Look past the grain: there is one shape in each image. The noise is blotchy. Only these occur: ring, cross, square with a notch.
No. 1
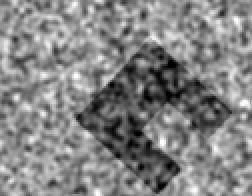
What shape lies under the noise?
square with a notch
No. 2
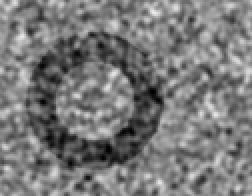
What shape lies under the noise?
ring
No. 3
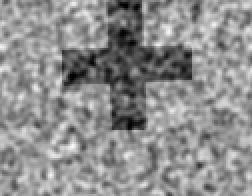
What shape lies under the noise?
cross
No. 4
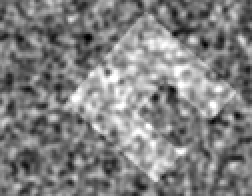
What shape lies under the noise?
square with a notch
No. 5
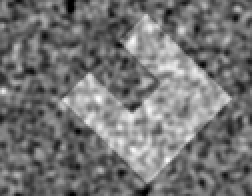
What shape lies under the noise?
square with a notch
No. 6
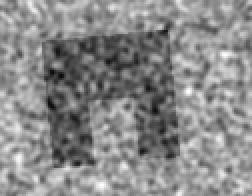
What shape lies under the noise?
square with a notch
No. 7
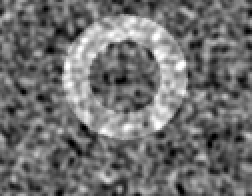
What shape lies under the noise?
ring
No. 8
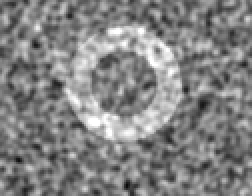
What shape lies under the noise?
ring
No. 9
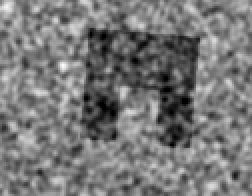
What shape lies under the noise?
square with a notch
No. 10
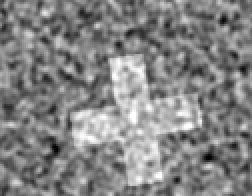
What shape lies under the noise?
cross
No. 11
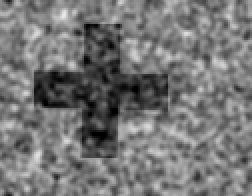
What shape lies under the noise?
cross
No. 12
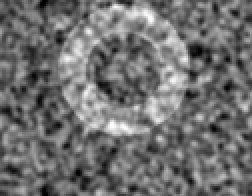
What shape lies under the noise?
ring
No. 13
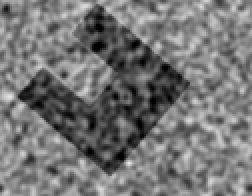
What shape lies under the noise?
square with a notch
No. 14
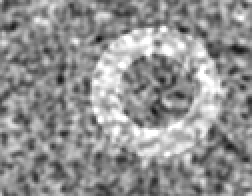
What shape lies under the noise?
ring
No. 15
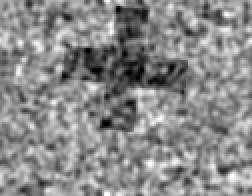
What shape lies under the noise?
cross
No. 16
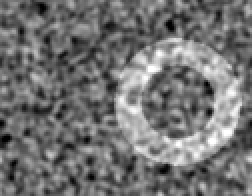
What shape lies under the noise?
ring
